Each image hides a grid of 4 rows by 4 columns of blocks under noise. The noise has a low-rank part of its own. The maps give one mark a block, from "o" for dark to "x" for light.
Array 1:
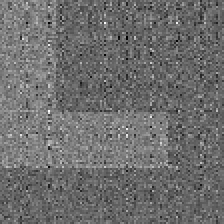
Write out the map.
xooo
xooo
xxxo
oooo
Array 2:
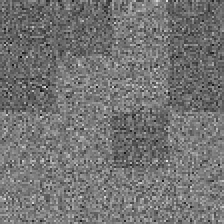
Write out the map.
ooxo
oxxo
xxox
xxxx
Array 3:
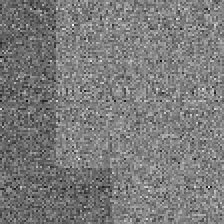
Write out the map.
oxxx
oxxx
oxxx
ooxx
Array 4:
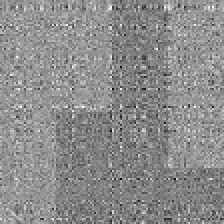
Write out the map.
xxox
xxox
xoox
xooo
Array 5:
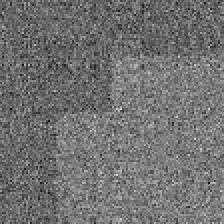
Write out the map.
oooo
ooxx
oxxx
oxxx
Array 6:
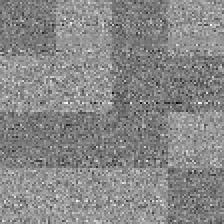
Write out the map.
oxox
xxoo
ooox
xxxo
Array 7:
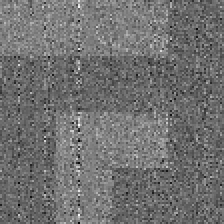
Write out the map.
xxxo
oooo
oxxo
oxoo
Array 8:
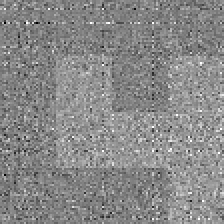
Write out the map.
oooo
oxox
oxxx
ooox
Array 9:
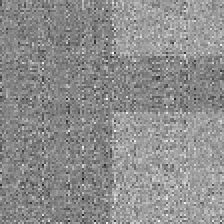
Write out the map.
ooxx
oooo
ooxx
ooxx
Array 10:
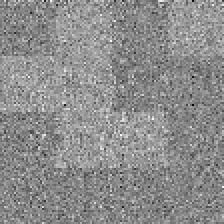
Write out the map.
oxox
xxoo
oxxo
oooo
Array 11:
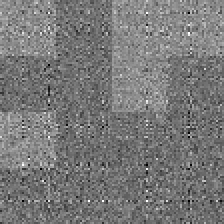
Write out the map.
xoxx
ooxo
xooo
oooo
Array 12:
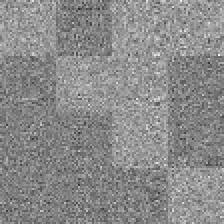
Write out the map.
xoxx
oxxo
ooxo
ooox
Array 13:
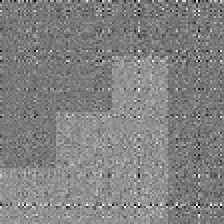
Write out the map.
oooo
ooxo
oxxo
xxxo
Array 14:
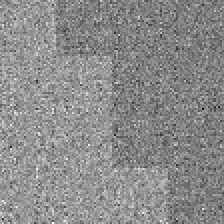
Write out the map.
xooo
xxoo
xxoo
xxxo
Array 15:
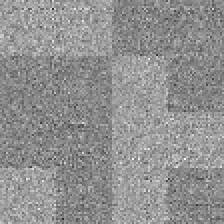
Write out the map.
xxoo
ooxo
ooxx
xoxo
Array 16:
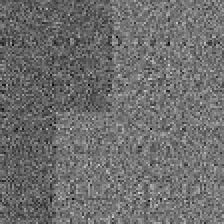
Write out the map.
ooxx
ooxx
oxxx
oxxx
